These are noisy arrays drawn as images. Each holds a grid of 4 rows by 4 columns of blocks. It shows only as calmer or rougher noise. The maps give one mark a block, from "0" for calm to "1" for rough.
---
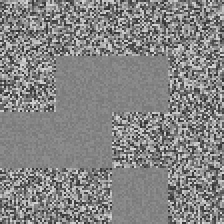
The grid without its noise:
1 1 1 1
1 0 0 1
0 0 1 1
1 1 0 1
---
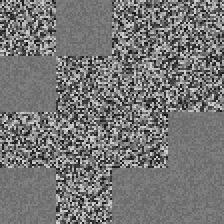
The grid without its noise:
1 0 1 1
0 1 1 1
1 1 1 0
0 1 0 0
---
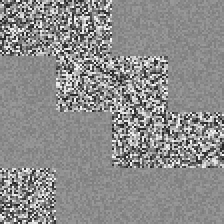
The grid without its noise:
1 1 0 0
0 1 1 0
0 0 1 1
1 0 0 0
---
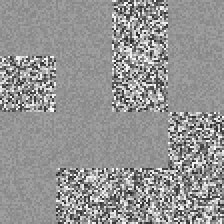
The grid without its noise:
0 0 1 0
1 0 1 0
0 0 0 1
0 1 1 1
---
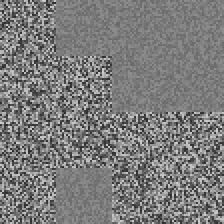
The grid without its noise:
1 0 0 0
1 1 0 0
1 1 1 1
1 0 1 1
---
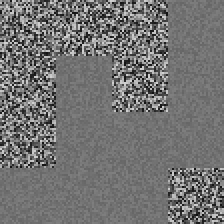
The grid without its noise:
1 1 1 0
1 0 1 0
1 0 0 0
0 0 0 1
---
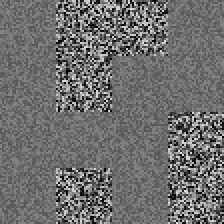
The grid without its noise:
0 1 1 0
0 1 0 0
0 0 0 1
0 1 0 1
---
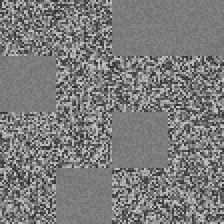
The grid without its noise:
1 1 0 0
0 1 1 1
1 1 0 1
1 0 1 1
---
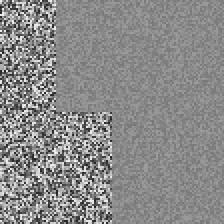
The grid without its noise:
1 0 0 0
1 0 0 0
1 1 0 0
1 1 0 0
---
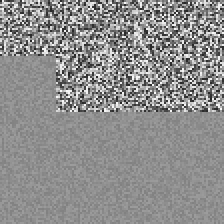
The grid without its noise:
1 1 1 1
0 1 1 1
0 0 0 0
0 0 0 0
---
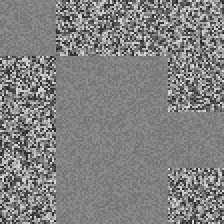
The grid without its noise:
0 1 1 1
1 0 0 1
1 0 0 0
1 0 0 1
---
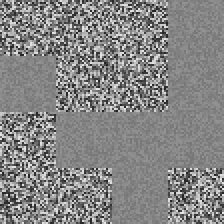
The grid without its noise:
1 1 1 0
0 1 1 0
1 0 0 0
1 1 0 1
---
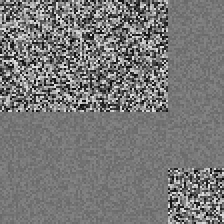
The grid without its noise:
1 1 1 0
1 1 1 0
0 0 0 0
0 0 0 1
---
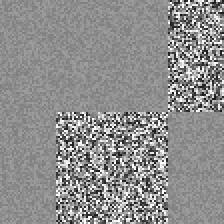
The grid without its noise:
0 0 0 1
0 0 0 1
0 1 1 0
0 1 1 0
